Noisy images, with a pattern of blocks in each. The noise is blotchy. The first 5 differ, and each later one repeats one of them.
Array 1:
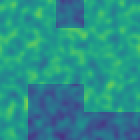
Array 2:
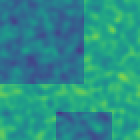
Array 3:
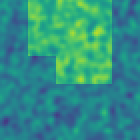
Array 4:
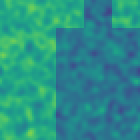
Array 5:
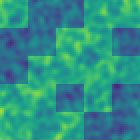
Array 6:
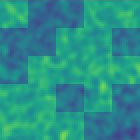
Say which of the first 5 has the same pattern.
5
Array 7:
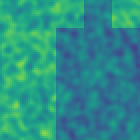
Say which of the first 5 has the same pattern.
4
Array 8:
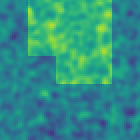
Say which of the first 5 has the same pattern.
3
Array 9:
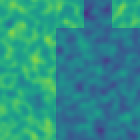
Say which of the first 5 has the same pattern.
4
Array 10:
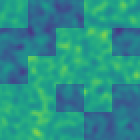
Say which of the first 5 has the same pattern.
5
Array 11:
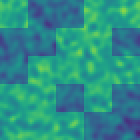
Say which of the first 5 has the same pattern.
5
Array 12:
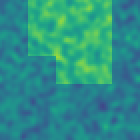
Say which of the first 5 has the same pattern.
3
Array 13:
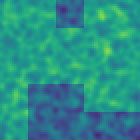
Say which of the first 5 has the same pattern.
1
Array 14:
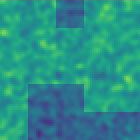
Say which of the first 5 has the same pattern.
1
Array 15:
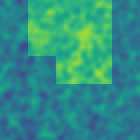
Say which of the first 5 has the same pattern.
3
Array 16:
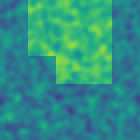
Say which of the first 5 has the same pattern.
3
